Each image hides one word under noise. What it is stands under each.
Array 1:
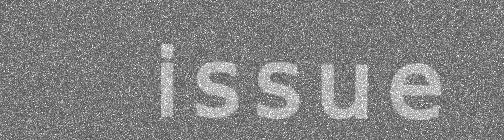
issue
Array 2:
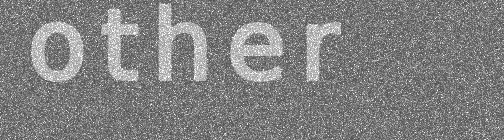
other
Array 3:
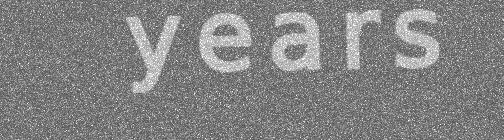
years
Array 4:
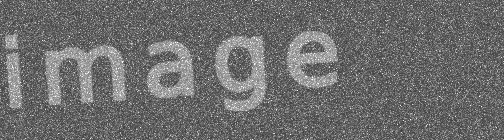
image
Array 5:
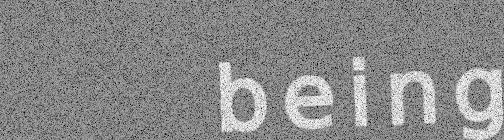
being
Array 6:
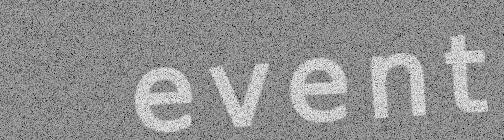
event
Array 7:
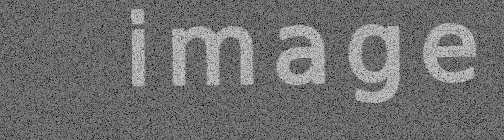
image
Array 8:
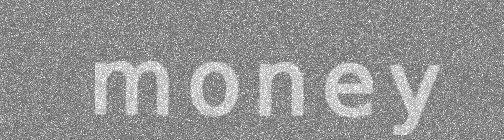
money
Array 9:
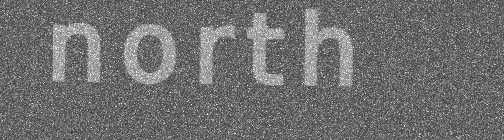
north
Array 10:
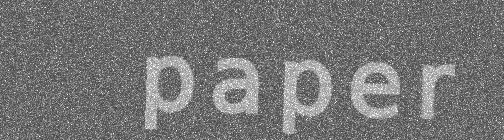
paper
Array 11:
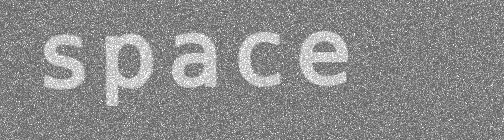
space
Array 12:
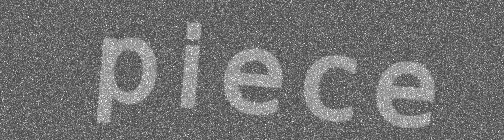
piece
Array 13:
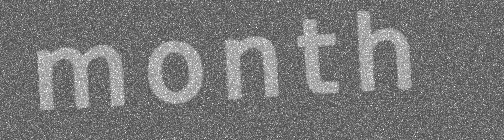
month
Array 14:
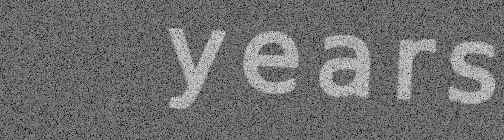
years
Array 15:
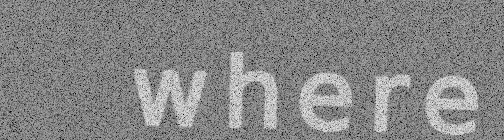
where
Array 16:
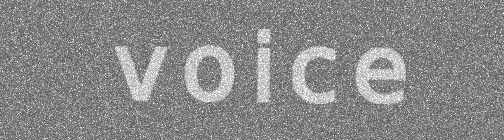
voice
